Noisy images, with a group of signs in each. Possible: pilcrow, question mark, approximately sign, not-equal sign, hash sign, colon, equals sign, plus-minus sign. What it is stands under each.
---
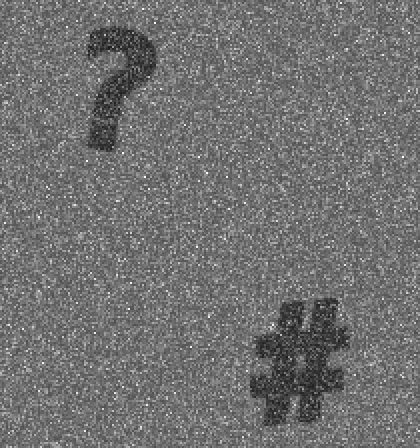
top left: question mark; bottom right: hash sign
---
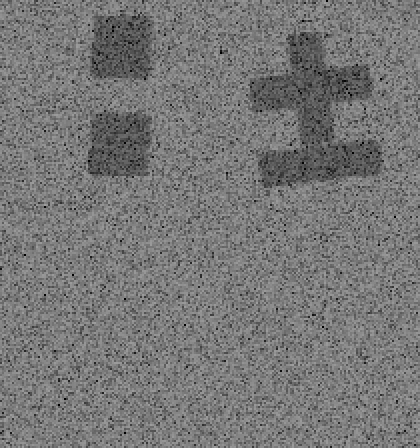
top left: colon; top right: plus-minus sign
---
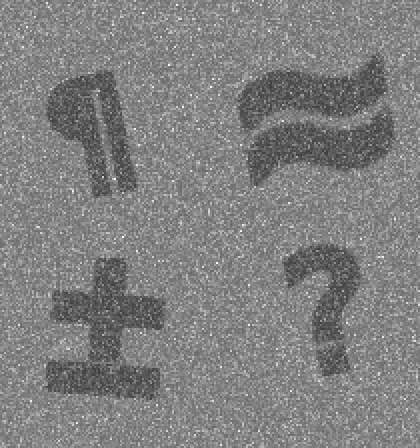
top left: pilcrow; top right: approximately sign; bottom left: plus-minus sign; bottom right: question mark
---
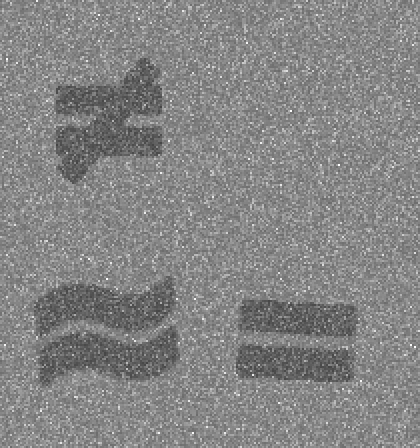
top left: not-equal sign; bottom left: approximately sign; bottom right: equals sign
